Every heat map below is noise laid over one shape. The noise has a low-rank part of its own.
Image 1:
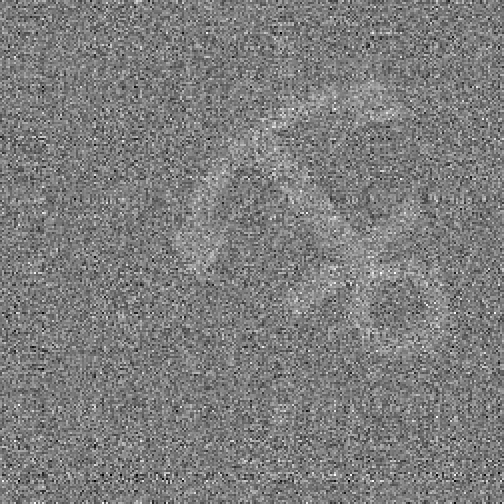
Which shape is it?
anchor
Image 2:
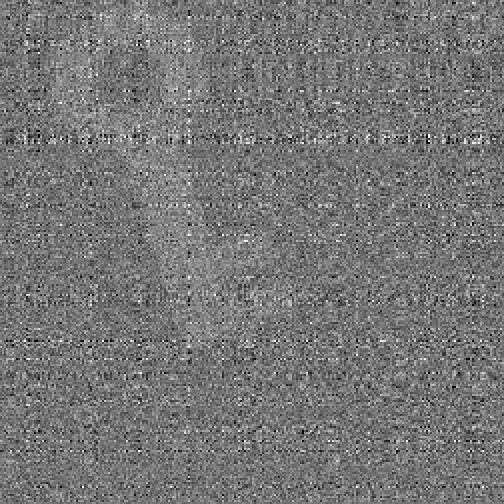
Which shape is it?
key
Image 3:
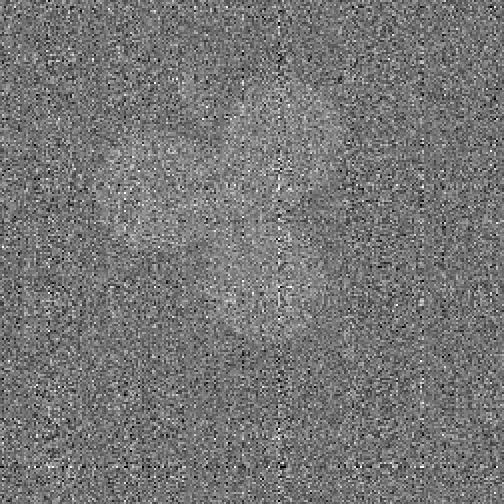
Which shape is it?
club
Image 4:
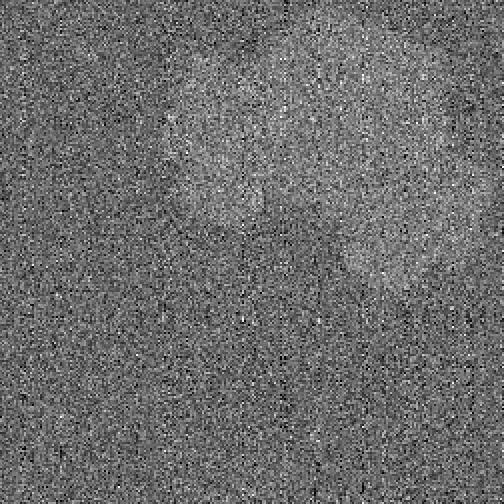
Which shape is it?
car
